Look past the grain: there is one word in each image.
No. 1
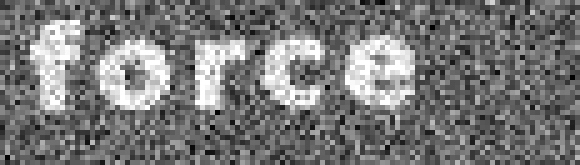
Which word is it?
force
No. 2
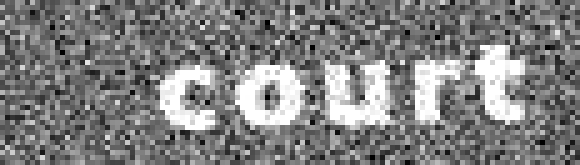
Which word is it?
court
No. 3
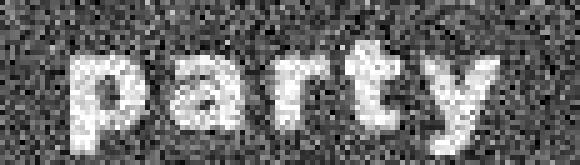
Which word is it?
party
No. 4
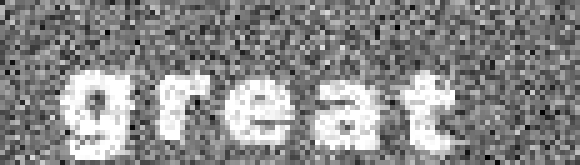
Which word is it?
great
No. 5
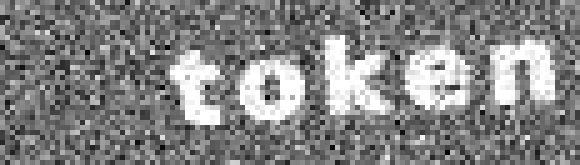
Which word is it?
token
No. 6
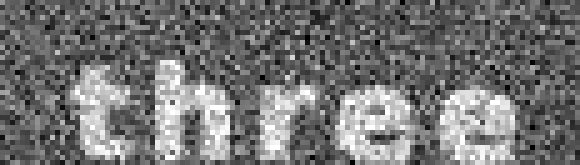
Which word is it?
three
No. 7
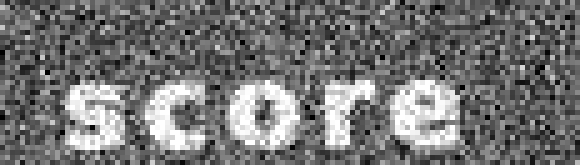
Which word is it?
score
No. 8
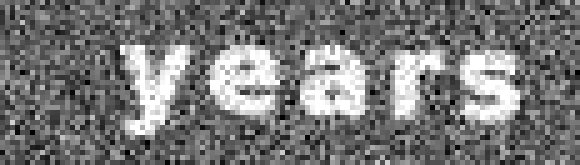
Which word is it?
years
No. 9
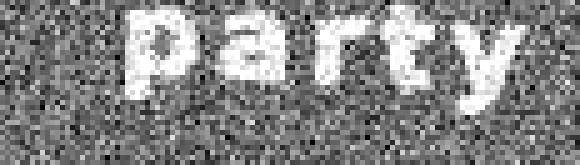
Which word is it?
party
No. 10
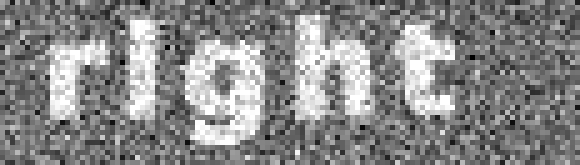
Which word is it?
right
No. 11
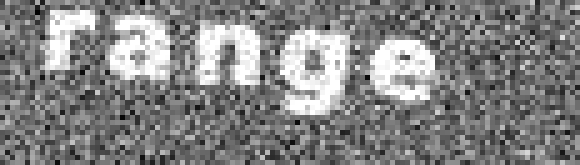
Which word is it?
range
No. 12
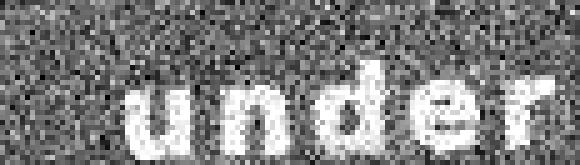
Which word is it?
under
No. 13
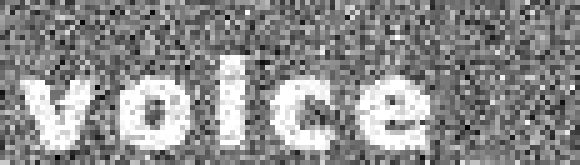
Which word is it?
voice
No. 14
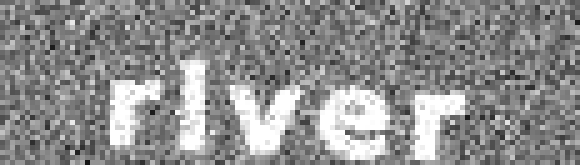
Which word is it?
river
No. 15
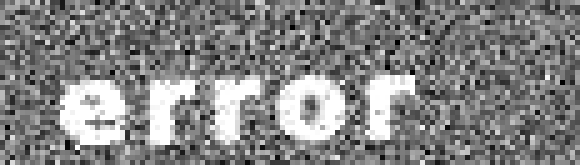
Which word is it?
error
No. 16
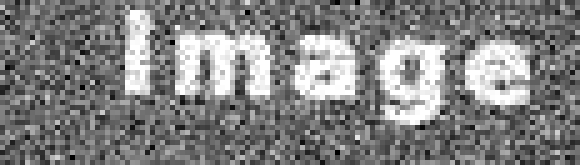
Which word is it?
image
